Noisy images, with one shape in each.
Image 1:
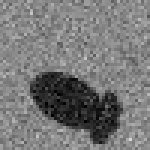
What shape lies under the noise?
footprint
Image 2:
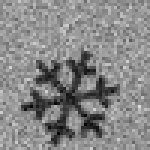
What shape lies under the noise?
snowflake
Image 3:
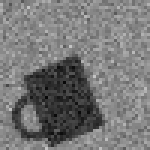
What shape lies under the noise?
cup
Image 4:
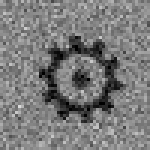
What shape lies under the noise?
gear
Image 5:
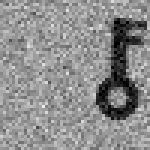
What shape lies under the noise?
key
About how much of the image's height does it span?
two thirds
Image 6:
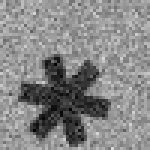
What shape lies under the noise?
asterisk
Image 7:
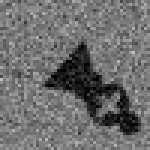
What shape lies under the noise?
chess bishop
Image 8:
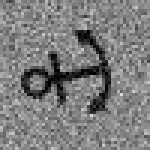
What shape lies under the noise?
anchor
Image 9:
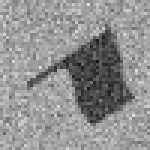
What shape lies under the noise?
flag
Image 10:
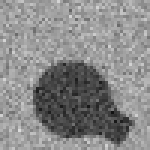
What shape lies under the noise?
light bulb
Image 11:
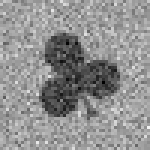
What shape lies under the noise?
club
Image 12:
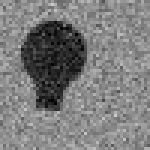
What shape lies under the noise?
light bulb
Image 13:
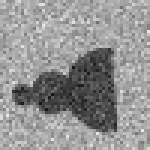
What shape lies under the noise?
chess pawn
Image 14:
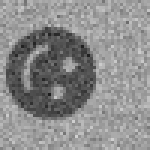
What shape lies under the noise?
smiling face
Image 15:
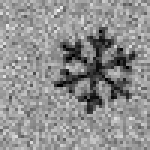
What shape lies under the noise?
snowflake
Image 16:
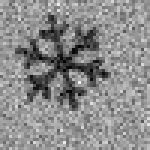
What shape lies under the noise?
snowflake
